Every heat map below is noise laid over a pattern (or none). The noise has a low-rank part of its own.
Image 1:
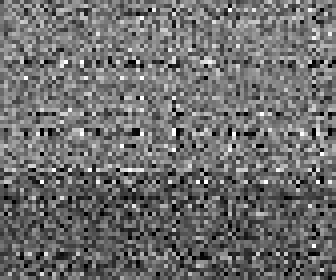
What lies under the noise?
a sharp edge
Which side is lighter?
top
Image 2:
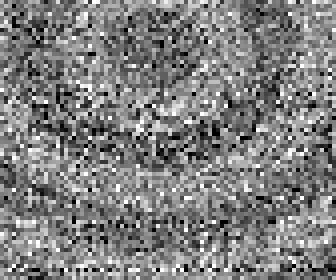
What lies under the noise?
rings round one point
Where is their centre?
top middle
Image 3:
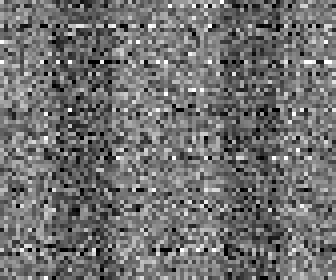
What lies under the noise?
vertical stripes
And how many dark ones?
2
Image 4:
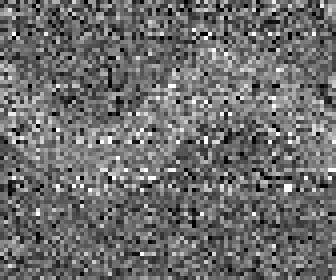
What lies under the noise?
a wavy band
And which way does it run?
left to right
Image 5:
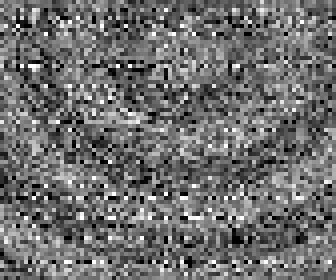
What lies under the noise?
rings round one point
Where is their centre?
top middle
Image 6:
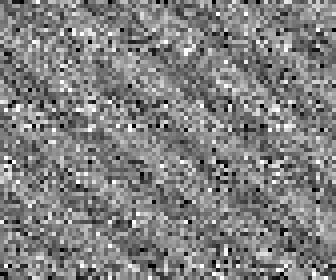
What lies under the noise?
diagonal stripes
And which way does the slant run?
top left to bottom right
